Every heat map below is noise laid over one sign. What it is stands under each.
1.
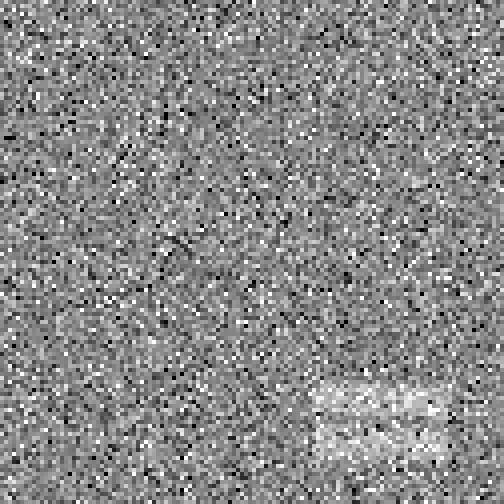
equals sign
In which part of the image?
bottom right
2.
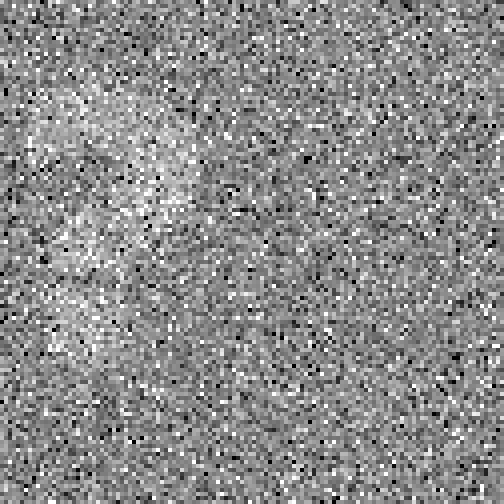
question mark
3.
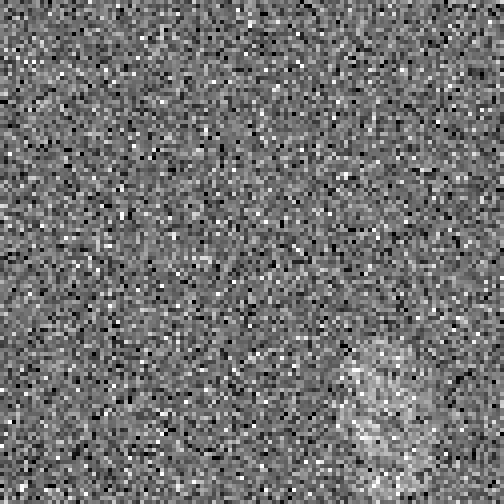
section sign
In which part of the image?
bottom right
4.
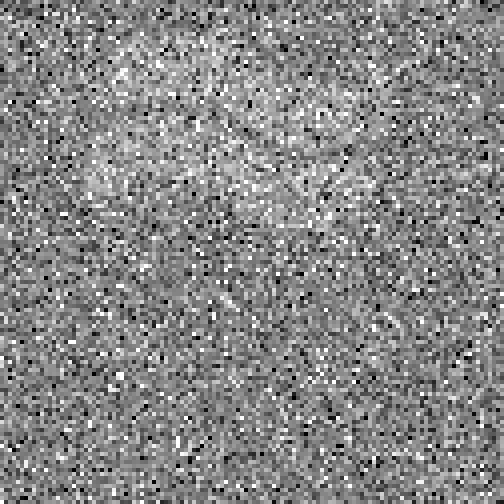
approximately sign
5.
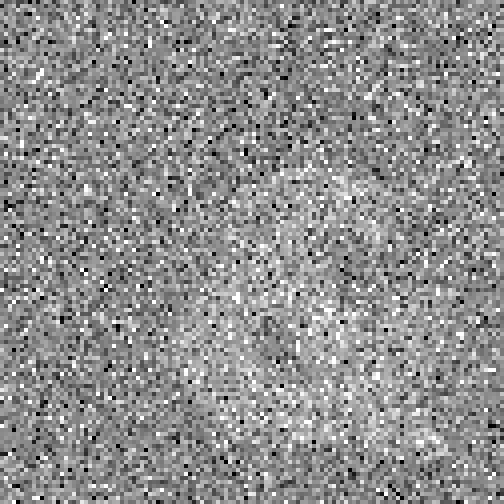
ampersand
